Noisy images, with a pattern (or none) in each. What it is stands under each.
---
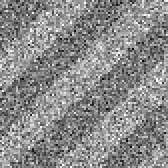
diagonal stripes
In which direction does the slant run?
bottom left to top right
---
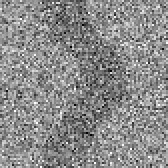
a wavy band
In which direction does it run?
top to bottom
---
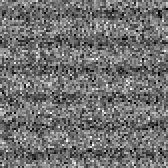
horizontal stripes
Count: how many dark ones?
6
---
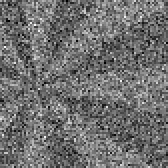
spokes from one point
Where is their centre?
middle left
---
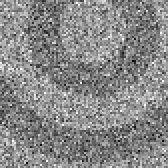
rings round one point
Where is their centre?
top middle
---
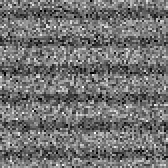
horizontal stripes
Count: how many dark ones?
6
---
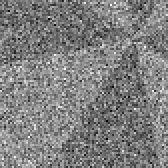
spokes from one point
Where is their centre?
top right
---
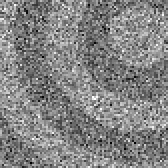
rings round one point
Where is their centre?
top right
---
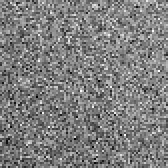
a smooth slope
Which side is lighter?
top right
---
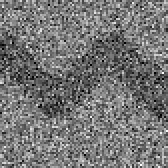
a wavy band
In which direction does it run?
left to right
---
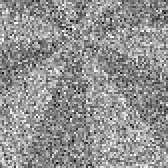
spokes from one point
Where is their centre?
top middle
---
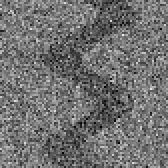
a wavy band
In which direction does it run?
top to bottom
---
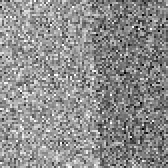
a sharp edge
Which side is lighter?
left
